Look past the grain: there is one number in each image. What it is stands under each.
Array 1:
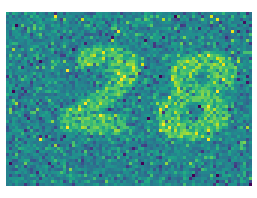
28
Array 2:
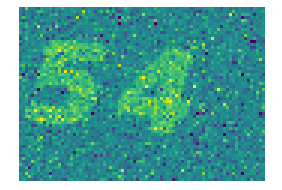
54
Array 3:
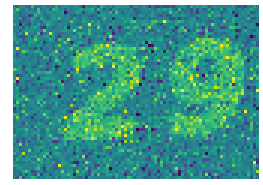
29
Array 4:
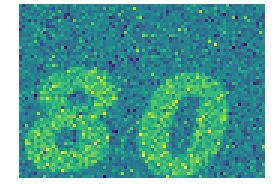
80
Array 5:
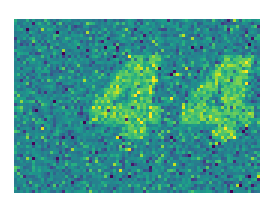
44
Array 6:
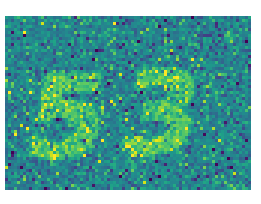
53
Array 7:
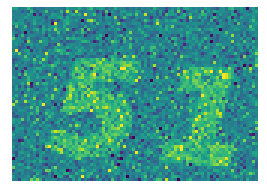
51
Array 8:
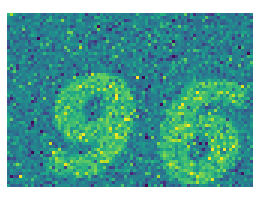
96
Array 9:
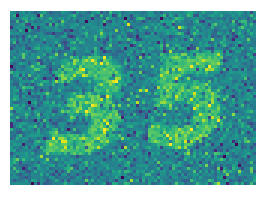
35
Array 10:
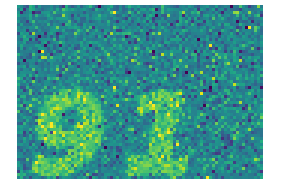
91
